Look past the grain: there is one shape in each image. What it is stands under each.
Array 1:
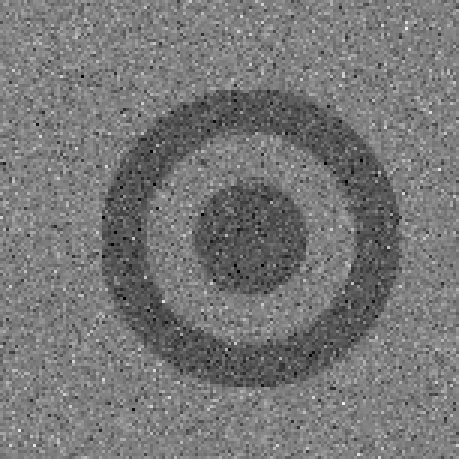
dark bullseye
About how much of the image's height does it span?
two thirds
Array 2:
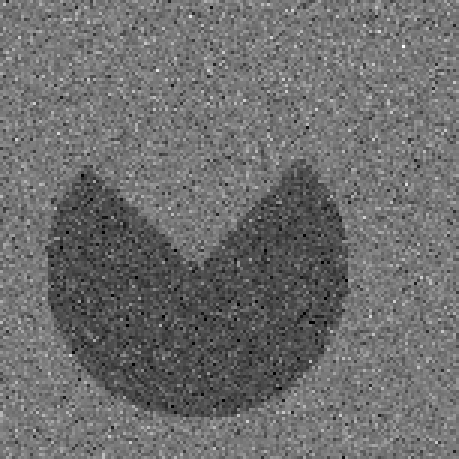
dark disc with a wedge cut out
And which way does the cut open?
up
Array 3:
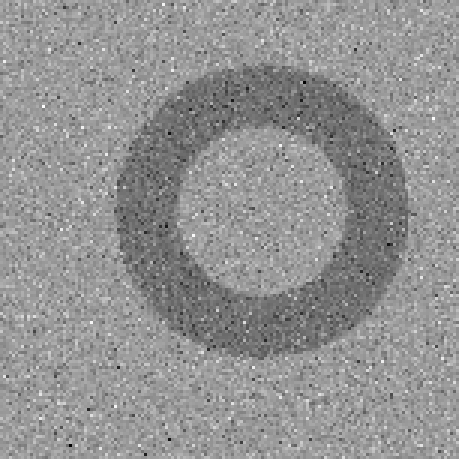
dark ring
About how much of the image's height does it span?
two thirds
